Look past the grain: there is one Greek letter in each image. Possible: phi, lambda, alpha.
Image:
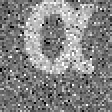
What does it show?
light alpha
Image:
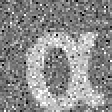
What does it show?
light alpha
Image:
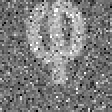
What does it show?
light phi
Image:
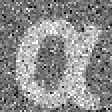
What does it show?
light alpha
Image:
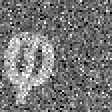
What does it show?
light phi
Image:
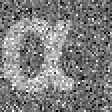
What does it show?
light alpha
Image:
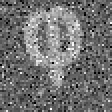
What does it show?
light phi
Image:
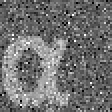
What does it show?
light alpha
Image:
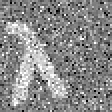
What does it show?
light lambda
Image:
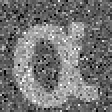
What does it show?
light alpha
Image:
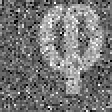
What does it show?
light phi
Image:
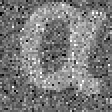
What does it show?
light alpha
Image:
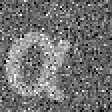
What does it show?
light alpha
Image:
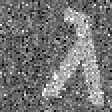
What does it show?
light lambda
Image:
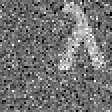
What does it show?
light lambda
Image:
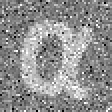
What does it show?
light alpha
